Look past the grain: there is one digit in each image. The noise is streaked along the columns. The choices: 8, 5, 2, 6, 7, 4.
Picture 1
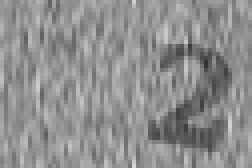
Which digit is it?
2
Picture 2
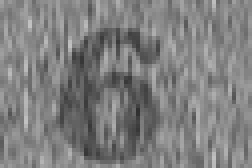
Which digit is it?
6
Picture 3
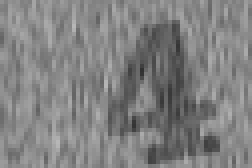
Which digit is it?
4
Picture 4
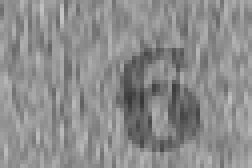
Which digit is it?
6
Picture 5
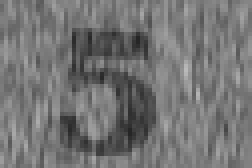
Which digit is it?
5
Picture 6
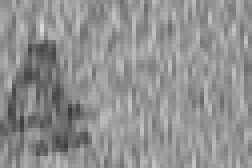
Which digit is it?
4
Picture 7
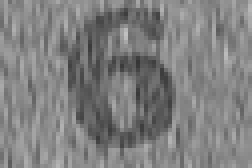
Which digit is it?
6
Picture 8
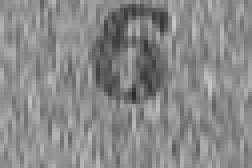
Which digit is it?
6
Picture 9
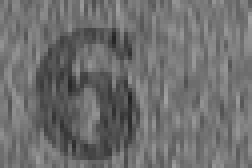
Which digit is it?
6
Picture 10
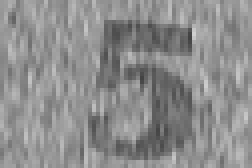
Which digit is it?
5
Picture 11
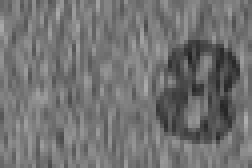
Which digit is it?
8
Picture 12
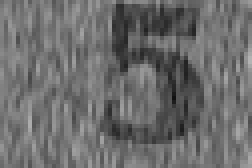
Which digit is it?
5
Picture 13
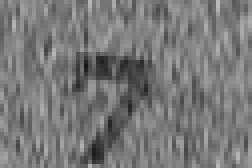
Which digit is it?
7
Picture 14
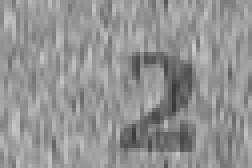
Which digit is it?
2
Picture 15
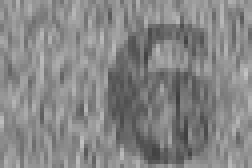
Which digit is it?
6
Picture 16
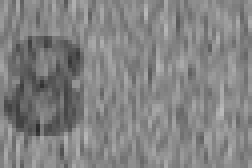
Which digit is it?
8
